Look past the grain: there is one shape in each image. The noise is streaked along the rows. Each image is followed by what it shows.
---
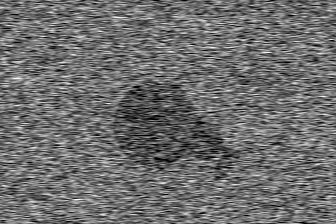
dark pear
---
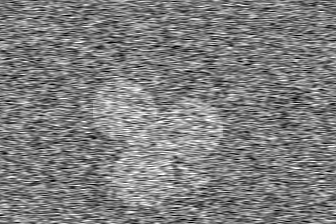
light club
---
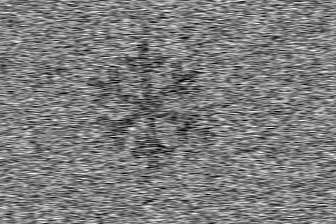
dark snowflake
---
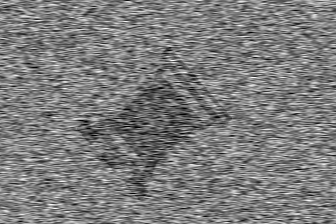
dark chess rook
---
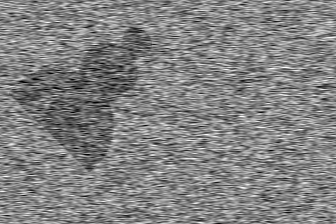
dark chess pawn
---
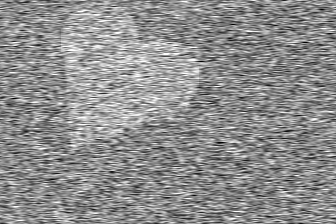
light heart
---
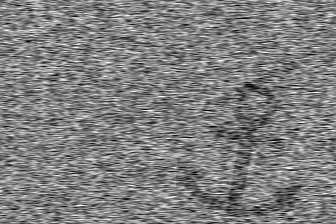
dark anchor
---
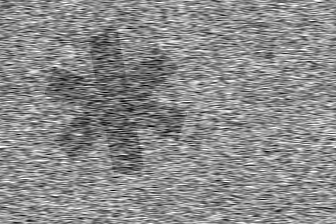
dark asterisk
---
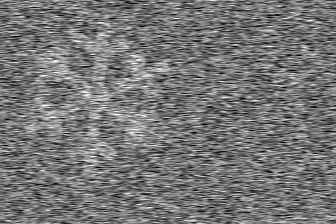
light snowflake
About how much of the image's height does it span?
two thirds
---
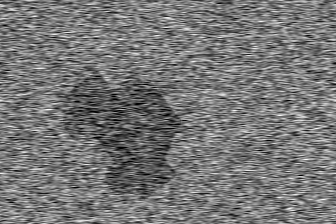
dark car
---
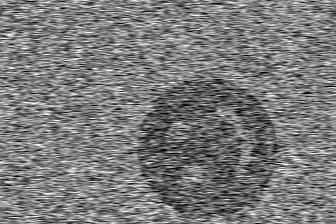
dark smiling face
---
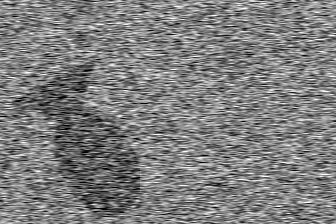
dark fish
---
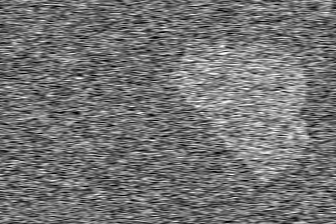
light cloud
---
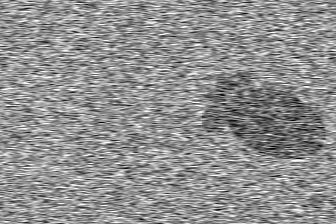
dark footprint, middle right
